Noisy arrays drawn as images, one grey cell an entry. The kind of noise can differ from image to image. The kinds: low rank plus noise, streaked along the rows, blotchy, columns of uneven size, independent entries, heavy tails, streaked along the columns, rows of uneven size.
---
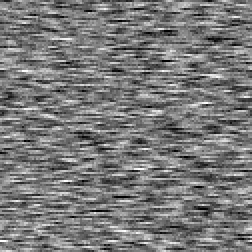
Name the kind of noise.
streaked along the rows
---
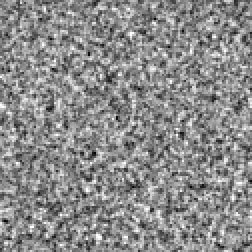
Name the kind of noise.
blotchy
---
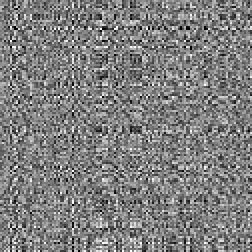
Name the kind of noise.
low rank plus noise
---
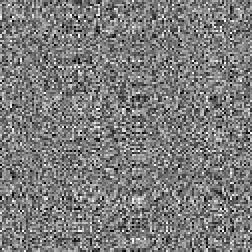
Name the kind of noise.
low rank plus noise
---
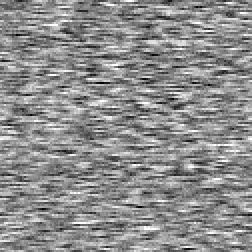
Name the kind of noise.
streaked along the rows
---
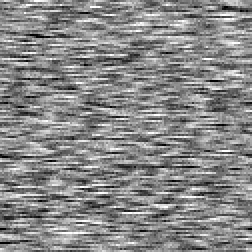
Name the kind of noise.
streaked along the rows
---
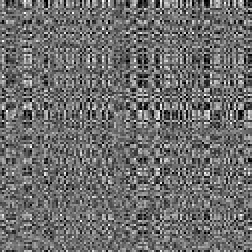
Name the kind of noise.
low rank plus noise
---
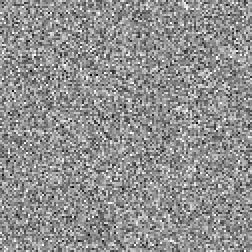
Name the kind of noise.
independent entries
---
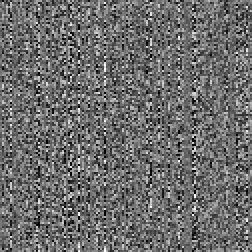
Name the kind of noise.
columns of uneven size
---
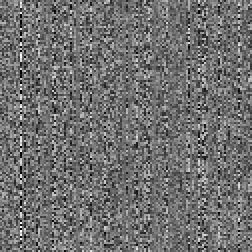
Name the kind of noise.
columns of uneven size
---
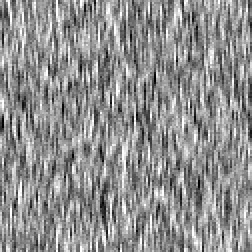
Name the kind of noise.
streaked along the columns
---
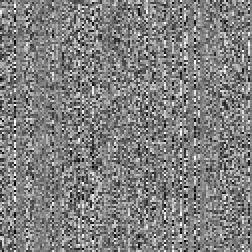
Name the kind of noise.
columns of uneven size
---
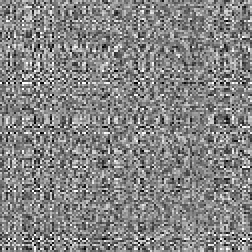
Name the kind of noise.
low rank plus noise
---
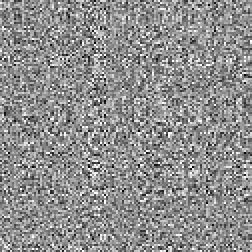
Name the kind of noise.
low rank plus noise
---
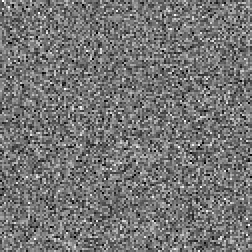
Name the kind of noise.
independent entries
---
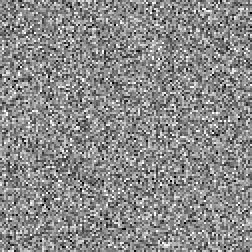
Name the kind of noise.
independent entries
